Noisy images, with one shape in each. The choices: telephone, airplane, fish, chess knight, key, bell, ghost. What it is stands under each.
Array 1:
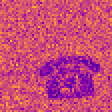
telephone
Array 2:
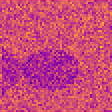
fish
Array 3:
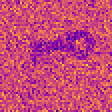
key
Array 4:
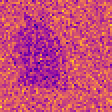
chess knight
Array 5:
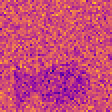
fish
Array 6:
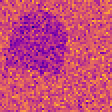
ghost
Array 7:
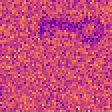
key
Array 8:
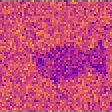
fish
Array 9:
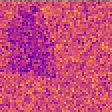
chess knight
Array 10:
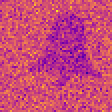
bell
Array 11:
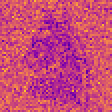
chess knight
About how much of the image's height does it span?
nearly all
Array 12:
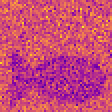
fish
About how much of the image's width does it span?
nearly all
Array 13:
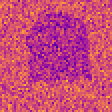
ghost
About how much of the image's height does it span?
two thirds
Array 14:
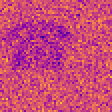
telephone
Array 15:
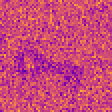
key
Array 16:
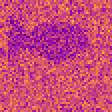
fish
